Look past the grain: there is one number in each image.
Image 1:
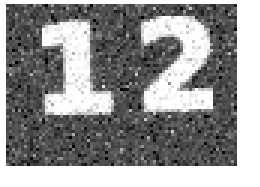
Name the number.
12
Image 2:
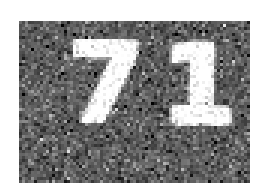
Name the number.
71
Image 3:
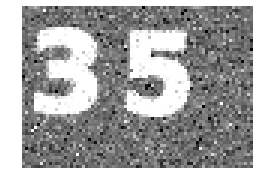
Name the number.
35
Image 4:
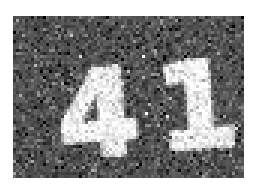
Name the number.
41
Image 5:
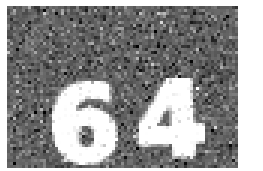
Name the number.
64
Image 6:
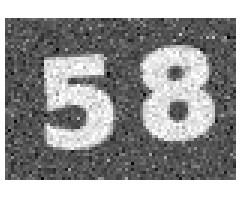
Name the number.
58
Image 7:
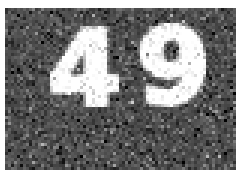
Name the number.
49
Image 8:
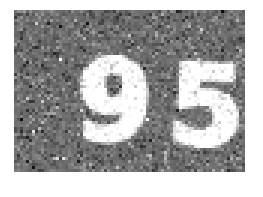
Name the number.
95
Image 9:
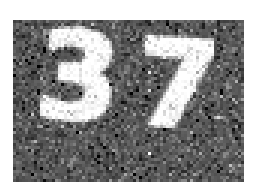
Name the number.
37
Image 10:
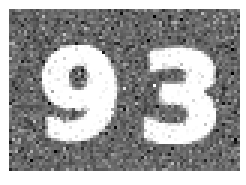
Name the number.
93
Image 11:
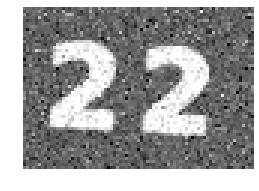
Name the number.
22
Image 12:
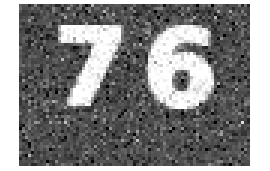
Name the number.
76
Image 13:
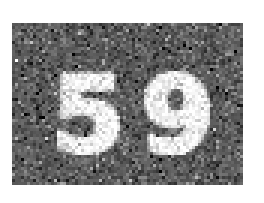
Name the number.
59
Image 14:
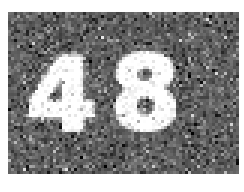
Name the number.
48
